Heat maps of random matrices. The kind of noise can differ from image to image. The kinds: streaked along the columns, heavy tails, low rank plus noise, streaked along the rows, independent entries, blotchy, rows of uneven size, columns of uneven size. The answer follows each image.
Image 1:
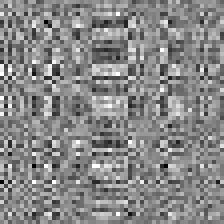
low rank plus noise
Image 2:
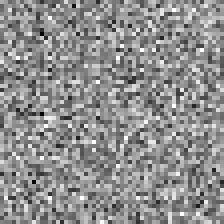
independent entries
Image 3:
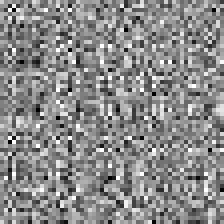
low rank plus noise
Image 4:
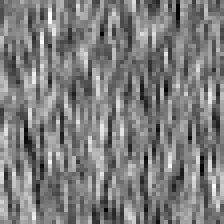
streaked along the columns
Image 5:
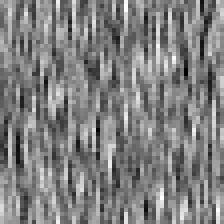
streaked along the columns
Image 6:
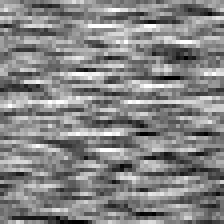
streaked along the rows
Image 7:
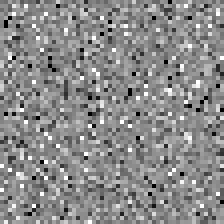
heavy tails
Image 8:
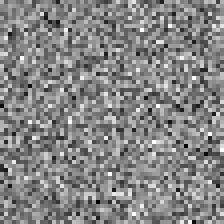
independent entries
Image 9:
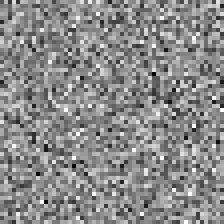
independent entries
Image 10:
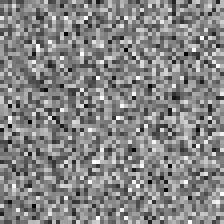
independent entries
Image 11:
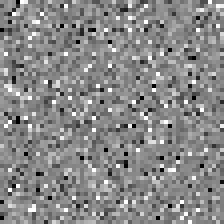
heavy tails
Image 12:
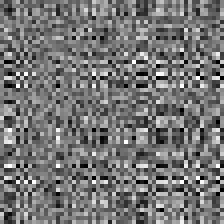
low rank plus noise
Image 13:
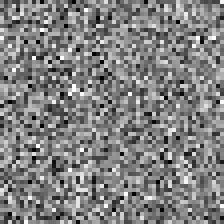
independent entries
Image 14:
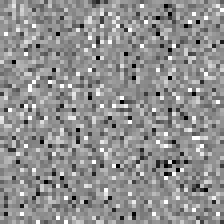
heavy tails
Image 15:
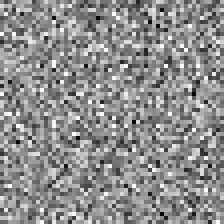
independent entries
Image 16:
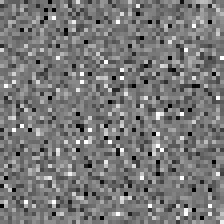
heavy tails
